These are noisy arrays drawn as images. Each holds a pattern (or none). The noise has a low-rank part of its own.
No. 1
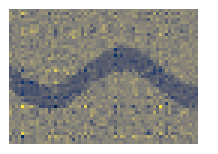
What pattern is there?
a wavy band
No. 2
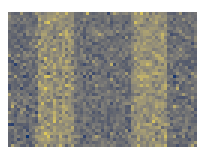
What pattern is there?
vertical stripes
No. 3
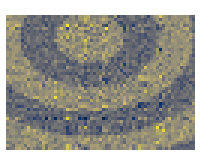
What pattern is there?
rings round one point
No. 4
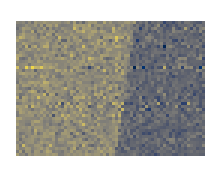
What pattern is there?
a sharp edge
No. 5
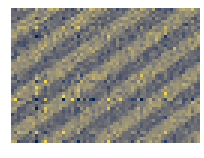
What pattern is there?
diagonal stripes
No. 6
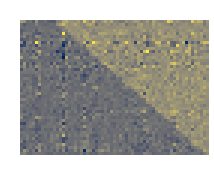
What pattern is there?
a sharp edge
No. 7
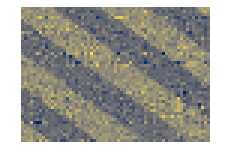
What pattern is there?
diagonal stripes
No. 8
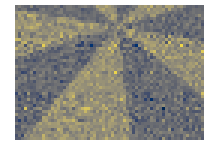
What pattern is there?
spokes from one point
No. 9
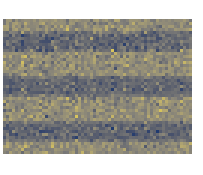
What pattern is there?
horizontal stripes
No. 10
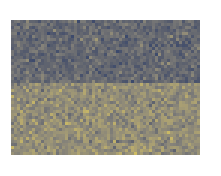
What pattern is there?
a sharp edge
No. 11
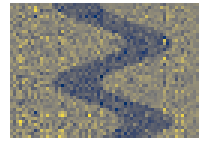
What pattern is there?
a wavy band
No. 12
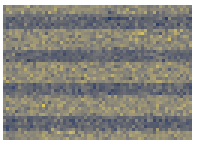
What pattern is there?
horizontal stripes
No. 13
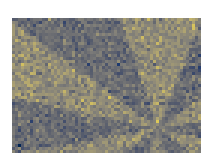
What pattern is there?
spokes from one point
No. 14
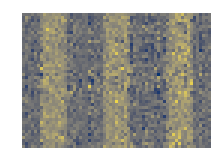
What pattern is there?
vertical stripes
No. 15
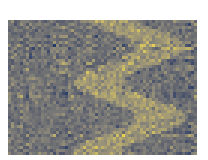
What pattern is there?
a wavy band
